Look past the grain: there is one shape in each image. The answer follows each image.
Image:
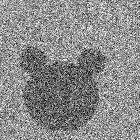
dark bear's head
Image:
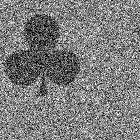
dark club
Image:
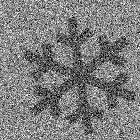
dark snowflake
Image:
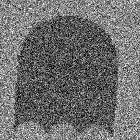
dark ghost
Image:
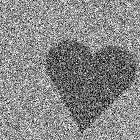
dark heart
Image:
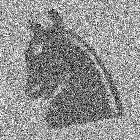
dark chess knight
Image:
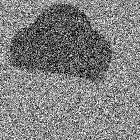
dark cloud
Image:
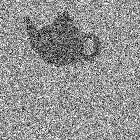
dark teapot
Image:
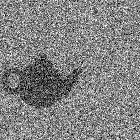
dark teapot
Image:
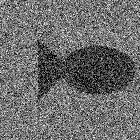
dark fish
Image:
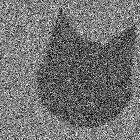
dark cat's head
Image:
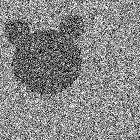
dark bear's head
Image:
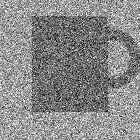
dark cup
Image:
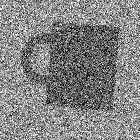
dark cup
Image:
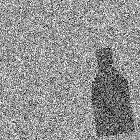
dark bottle
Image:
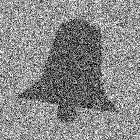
dark bell
